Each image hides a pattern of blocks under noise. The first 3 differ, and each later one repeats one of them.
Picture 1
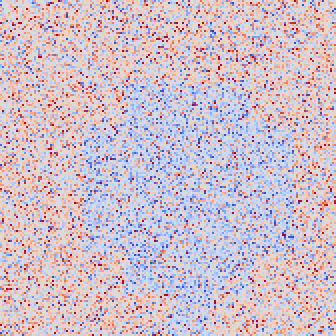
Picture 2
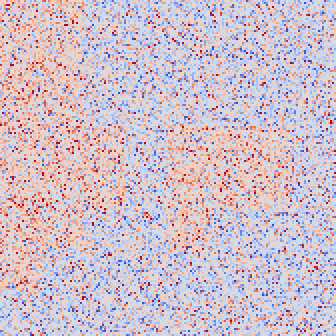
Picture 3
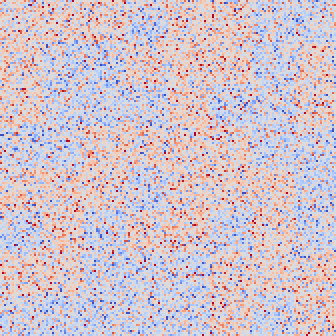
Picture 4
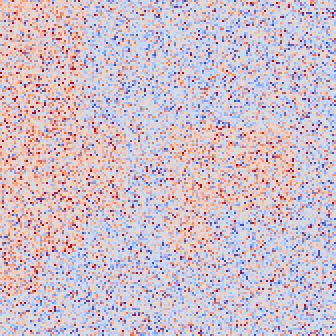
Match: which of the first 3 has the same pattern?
2
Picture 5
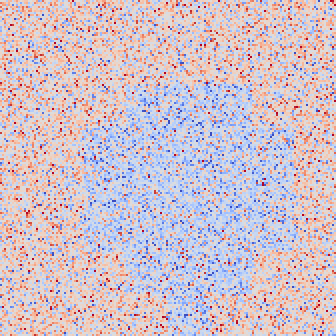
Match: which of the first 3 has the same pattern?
1
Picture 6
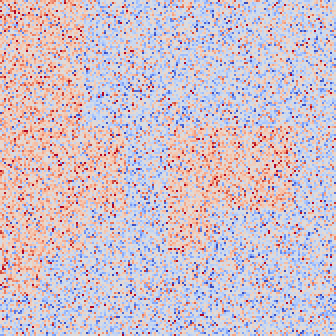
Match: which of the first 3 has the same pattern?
2
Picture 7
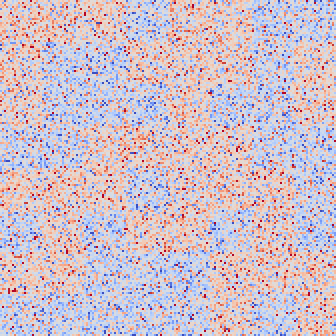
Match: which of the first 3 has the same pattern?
3
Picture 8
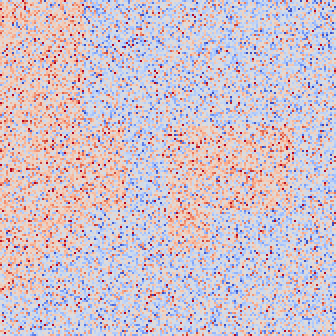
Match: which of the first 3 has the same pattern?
2
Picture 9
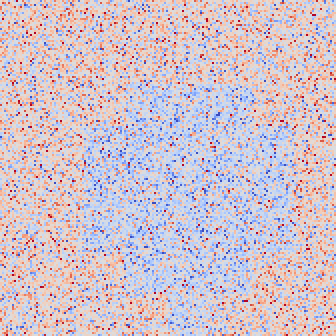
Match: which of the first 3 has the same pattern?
1
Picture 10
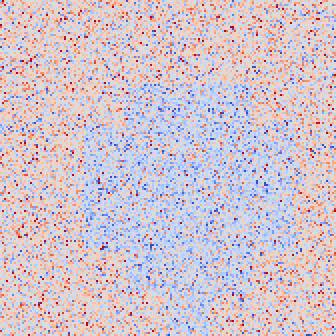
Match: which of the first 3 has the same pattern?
1
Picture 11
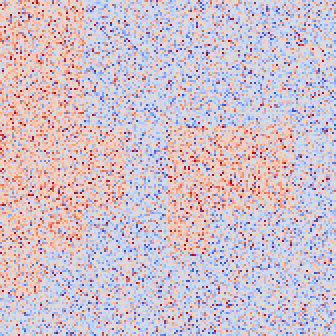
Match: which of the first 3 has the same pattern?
2
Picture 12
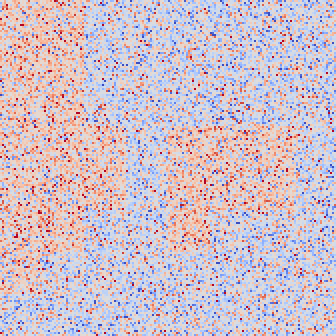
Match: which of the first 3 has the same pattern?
2
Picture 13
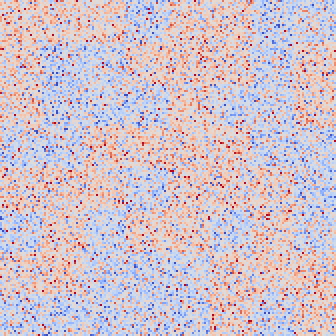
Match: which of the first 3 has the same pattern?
3
